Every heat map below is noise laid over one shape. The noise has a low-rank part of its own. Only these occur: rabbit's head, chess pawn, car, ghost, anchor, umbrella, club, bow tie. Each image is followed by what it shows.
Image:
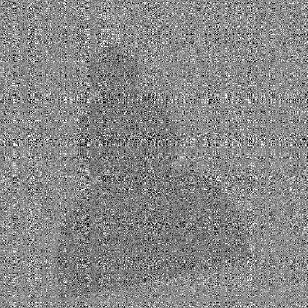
dark chess pawn
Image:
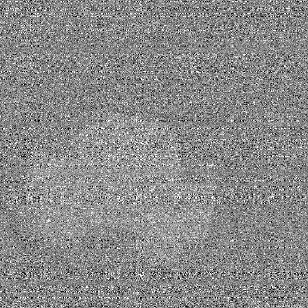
light car
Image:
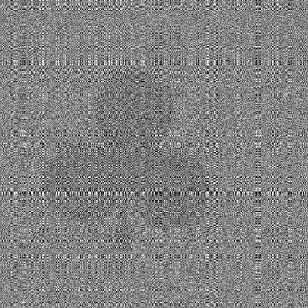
dark club
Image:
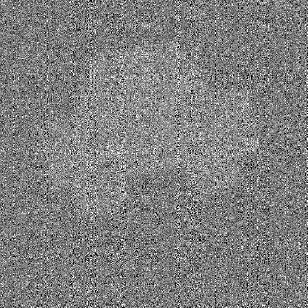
light car
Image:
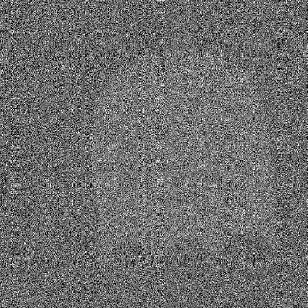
light ghost
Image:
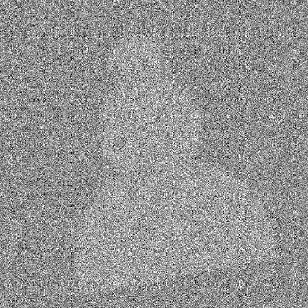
light chess pawn
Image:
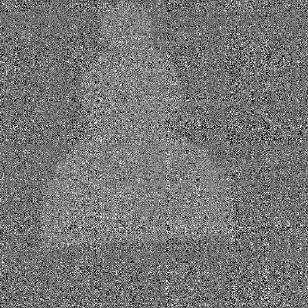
light chess pawn
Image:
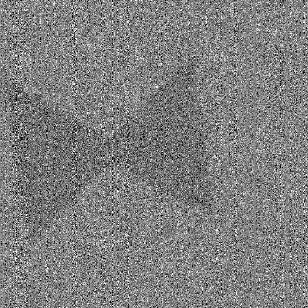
dark bow tie
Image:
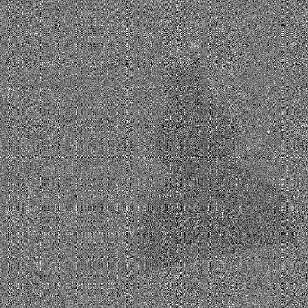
dark chess pawn
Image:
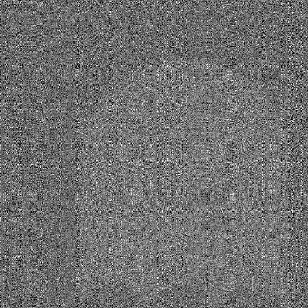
light ghost
